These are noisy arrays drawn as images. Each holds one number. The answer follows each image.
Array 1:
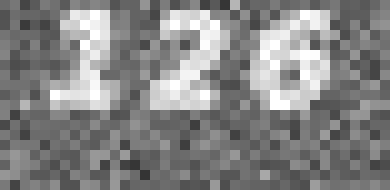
126
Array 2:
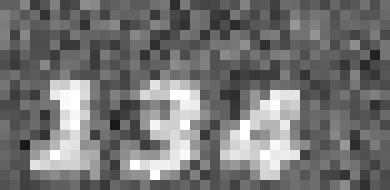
134
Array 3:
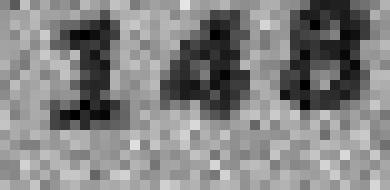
148
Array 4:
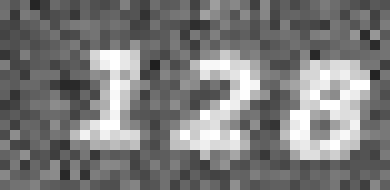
128
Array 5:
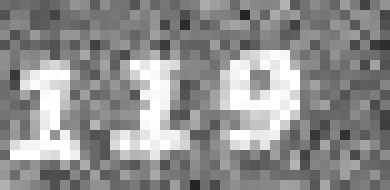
119
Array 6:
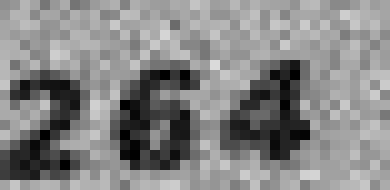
264
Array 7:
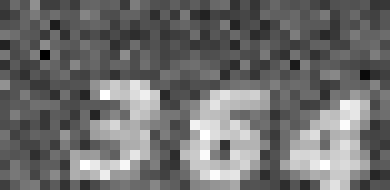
364
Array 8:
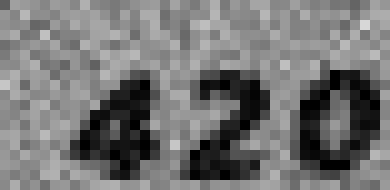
420
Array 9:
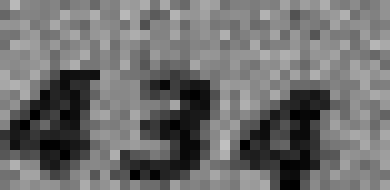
434
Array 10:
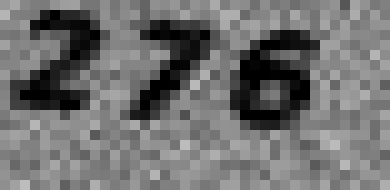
276
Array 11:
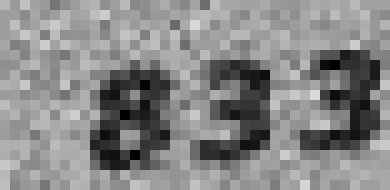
833
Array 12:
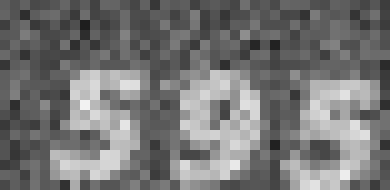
595
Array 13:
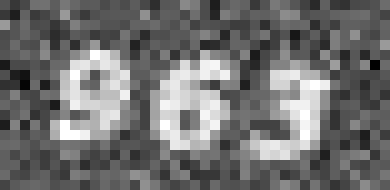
963
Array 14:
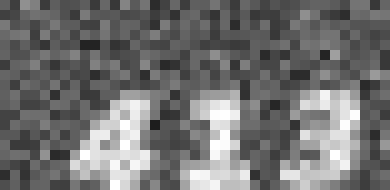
413
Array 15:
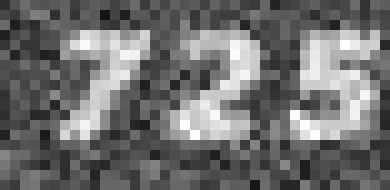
725
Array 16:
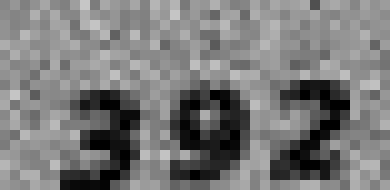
392
